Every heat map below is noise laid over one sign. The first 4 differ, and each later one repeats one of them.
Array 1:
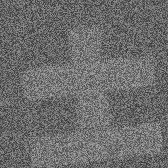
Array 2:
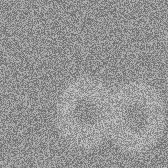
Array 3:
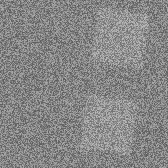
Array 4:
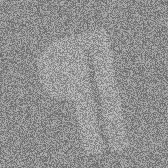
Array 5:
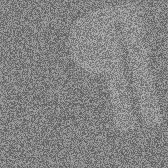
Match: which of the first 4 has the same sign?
4
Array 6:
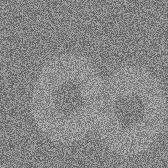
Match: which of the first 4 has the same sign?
2
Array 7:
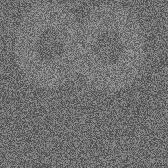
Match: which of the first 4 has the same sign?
2
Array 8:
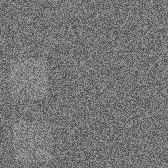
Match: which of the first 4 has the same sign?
3
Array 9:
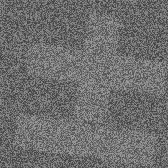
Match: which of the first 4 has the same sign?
1
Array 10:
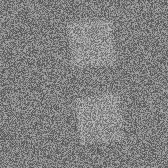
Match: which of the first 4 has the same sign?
3
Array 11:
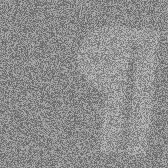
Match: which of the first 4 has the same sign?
4
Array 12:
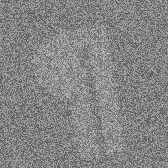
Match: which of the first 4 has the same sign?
4
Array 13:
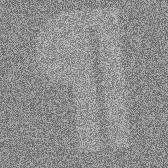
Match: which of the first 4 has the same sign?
4
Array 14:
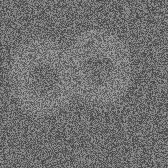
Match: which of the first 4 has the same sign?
2
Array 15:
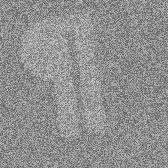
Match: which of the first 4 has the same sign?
4
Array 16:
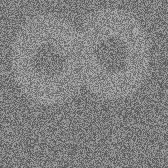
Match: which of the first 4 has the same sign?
2
